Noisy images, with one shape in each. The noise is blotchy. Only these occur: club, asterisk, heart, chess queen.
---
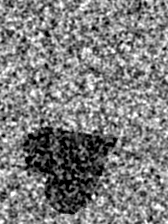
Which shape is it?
heart
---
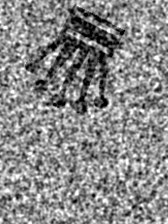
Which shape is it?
chess queen
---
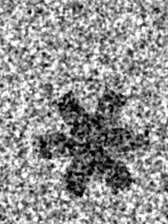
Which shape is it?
asterisk
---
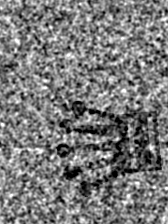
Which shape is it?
chess queen
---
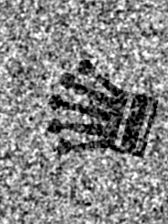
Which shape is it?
chess queen
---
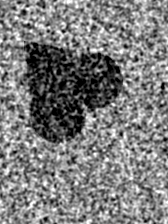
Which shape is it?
heart
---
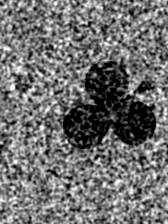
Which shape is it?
club
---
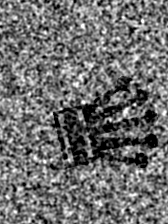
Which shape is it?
chess queen
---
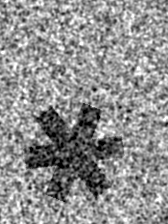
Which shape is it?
asterisk
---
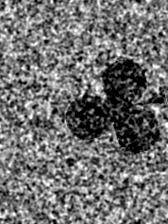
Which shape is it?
club
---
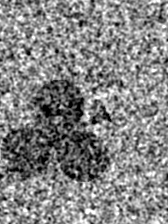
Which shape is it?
club
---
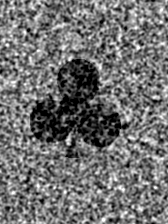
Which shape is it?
club
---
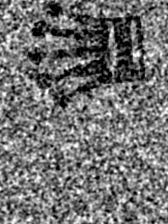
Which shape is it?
chess queen
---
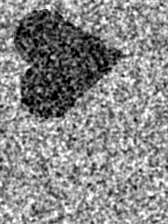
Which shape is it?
heart
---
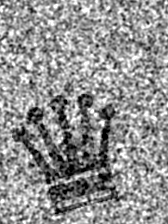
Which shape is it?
chess queen
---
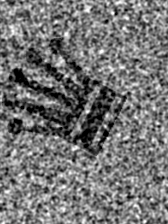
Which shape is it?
chess queen
